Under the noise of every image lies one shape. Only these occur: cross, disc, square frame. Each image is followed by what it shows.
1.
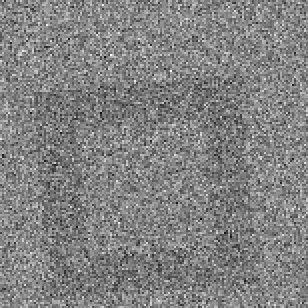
square frame
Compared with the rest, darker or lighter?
darker
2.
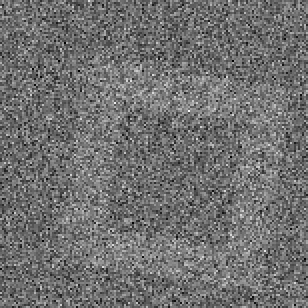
square frame
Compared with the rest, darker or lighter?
lighter
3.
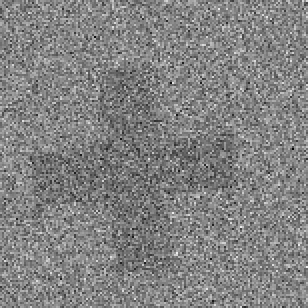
cross
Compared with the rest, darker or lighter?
darker
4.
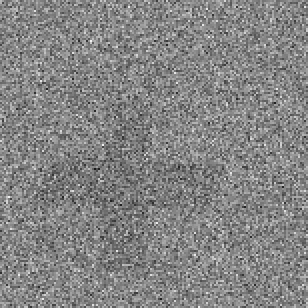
cross
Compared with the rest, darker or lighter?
darker
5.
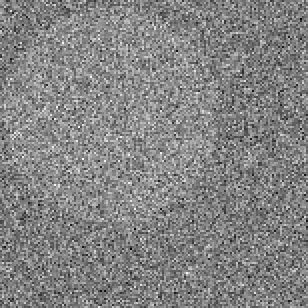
disc
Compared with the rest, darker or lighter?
lighter
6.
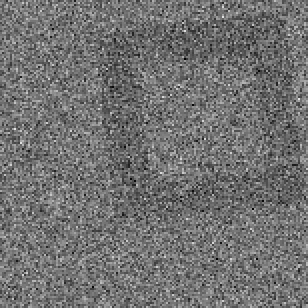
square frame
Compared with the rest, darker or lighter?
darker
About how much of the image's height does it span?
two thirds
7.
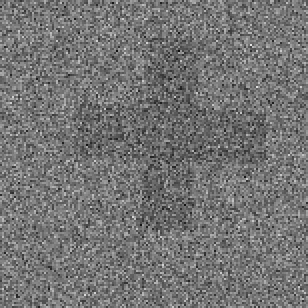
cross
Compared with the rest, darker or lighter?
darker
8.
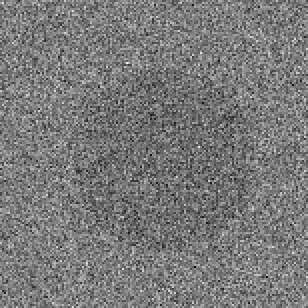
disc
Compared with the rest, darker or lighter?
darker
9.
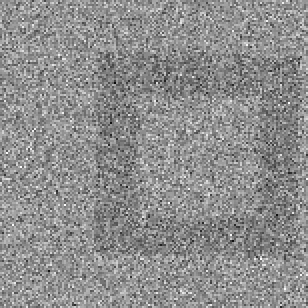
square frame
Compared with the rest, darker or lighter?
darker
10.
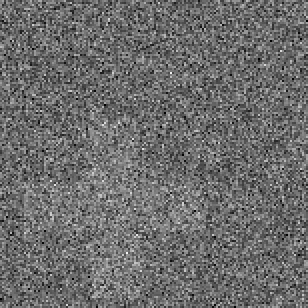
cross
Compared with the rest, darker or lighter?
lighter
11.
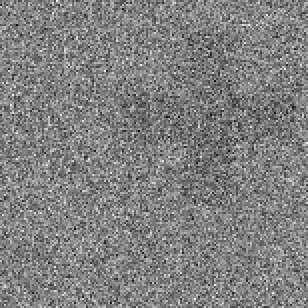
cross
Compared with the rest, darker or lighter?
darker
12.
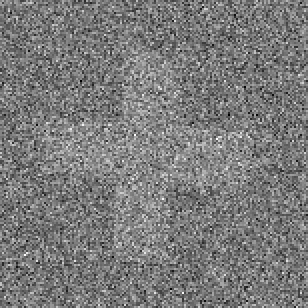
cross
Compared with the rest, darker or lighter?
lighter
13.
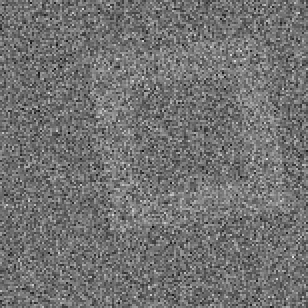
square frame
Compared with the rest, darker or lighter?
lighter
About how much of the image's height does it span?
two thirds
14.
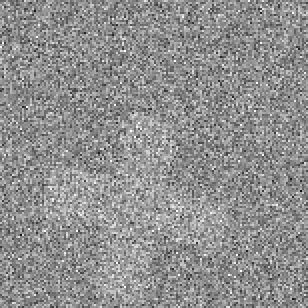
cross
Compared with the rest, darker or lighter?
lighter
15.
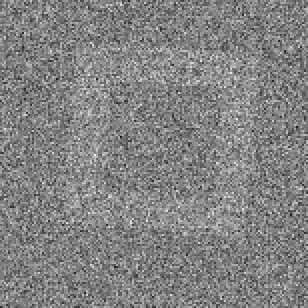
square frame
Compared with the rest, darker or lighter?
lighter
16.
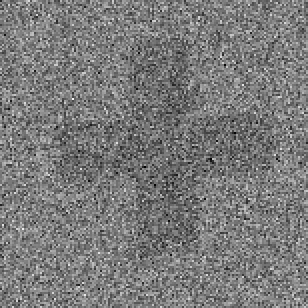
cross
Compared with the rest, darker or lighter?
darker
